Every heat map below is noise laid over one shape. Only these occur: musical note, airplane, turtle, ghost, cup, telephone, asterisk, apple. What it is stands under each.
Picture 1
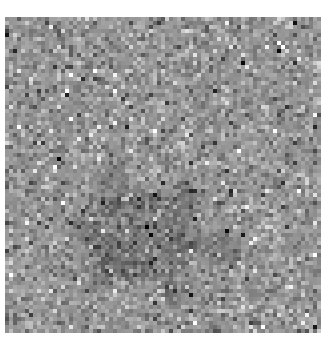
turtle
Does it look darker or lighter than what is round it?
darker
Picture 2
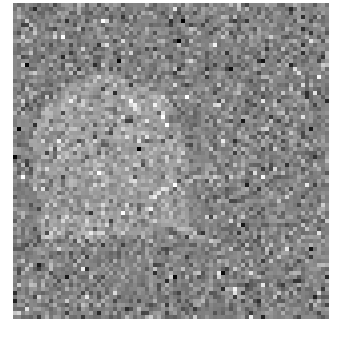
ghost
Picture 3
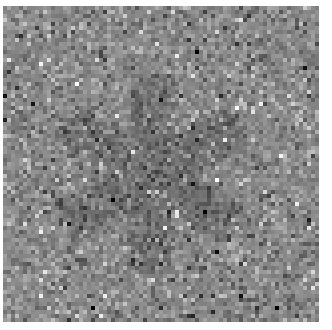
asterisk
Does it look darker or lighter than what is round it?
darker
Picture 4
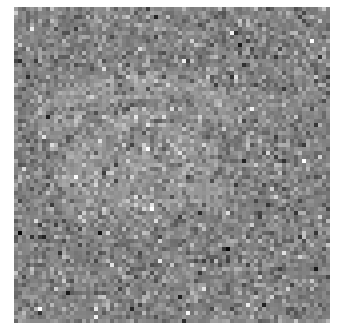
telephone
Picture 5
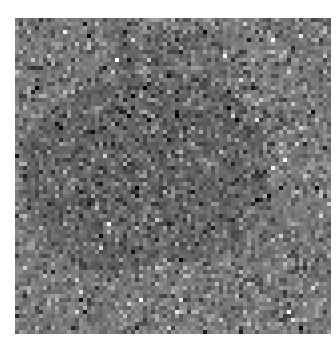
apple
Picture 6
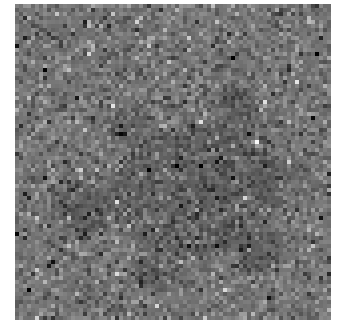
turtle
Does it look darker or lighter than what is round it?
darker
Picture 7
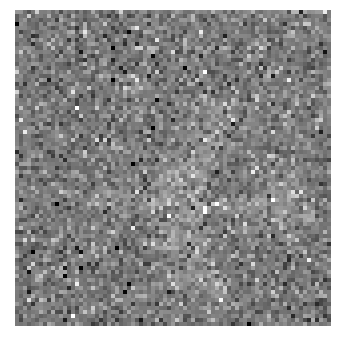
airplane
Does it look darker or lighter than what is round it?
lighter
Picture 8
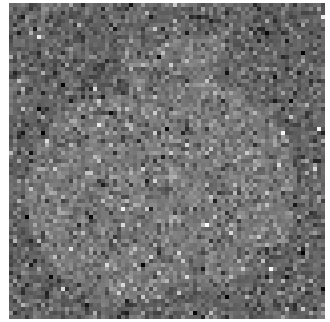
apple
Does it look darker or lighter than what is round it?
lighter
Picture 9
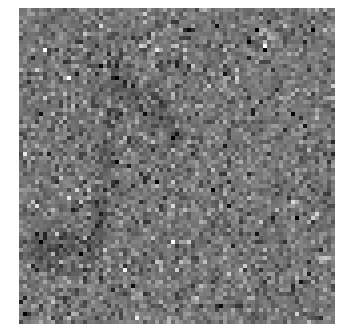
musical note
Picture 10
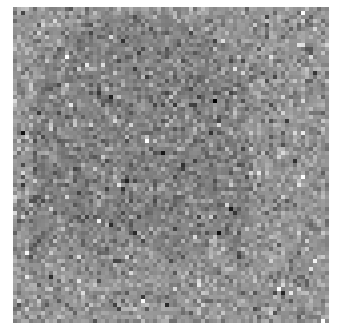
ghost
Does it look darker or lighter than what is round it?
darker
